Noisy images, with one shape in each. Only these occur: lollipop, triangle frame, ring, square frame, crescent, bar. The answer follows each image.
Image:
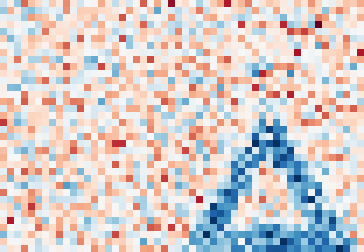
blue triangle frame
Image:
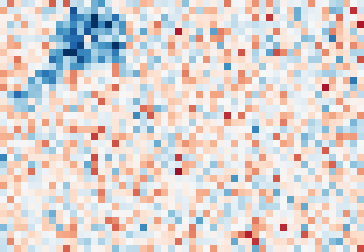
blue lollipop, top left
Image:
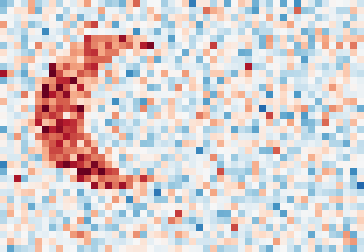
red crescent
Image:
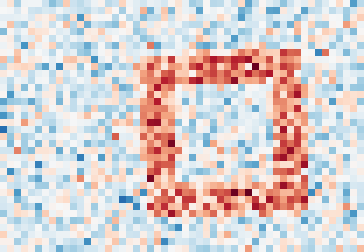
red square frame
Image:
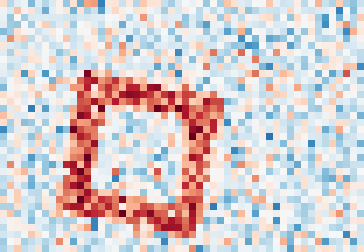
red square frame
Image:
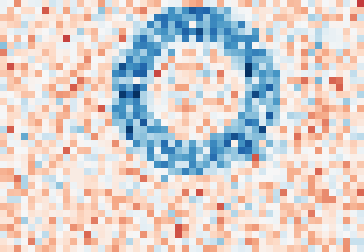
blue ring
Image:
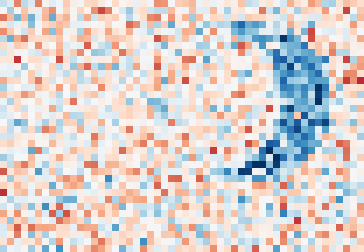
blue crescent
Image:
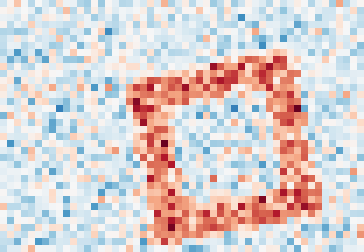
red square frame
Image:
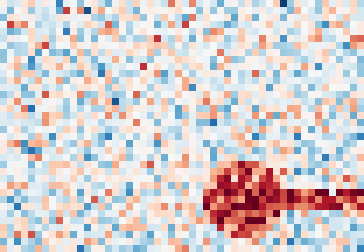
red lollipop, bottom right
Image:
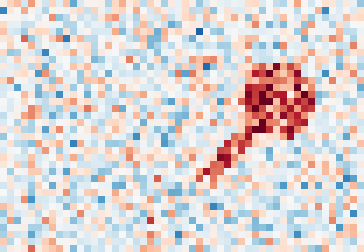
red lollipop
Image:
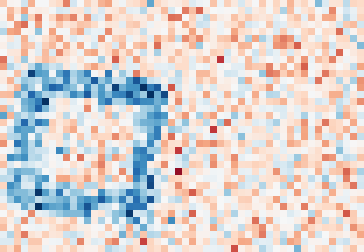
blue square frame
